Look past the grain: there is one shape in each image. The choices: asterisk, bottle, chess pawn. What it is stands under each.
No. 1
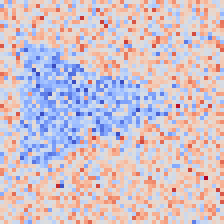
blue chess pawn
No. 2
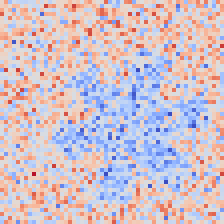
blue asterisk
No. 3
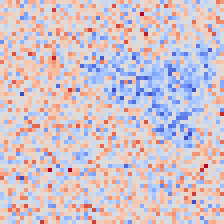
blue chess pawn
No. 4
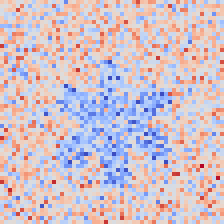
blue asterisk
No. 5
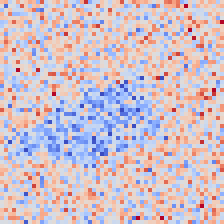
blue bottle
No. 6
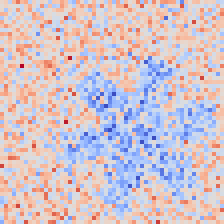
blue asterisk
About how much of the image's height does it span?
two thirds
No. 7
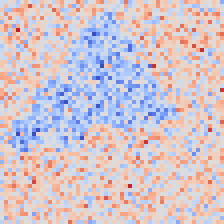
blue chess pawn
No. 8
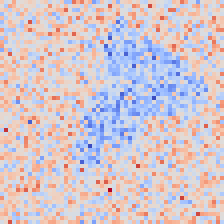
blue chess pawn
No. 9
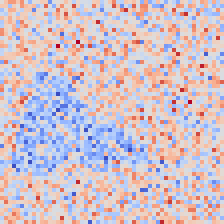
blue chess pawn
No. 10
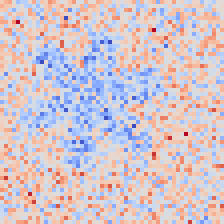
blue asterisk
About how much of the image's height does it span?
two thirds
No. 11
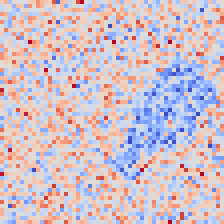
blue bottle
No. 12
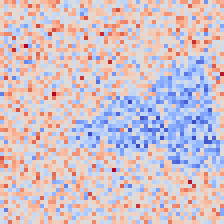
blue chess pawn
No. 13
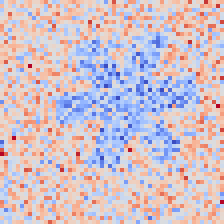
blue asterisk
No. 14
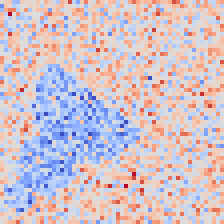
blue chess pawn
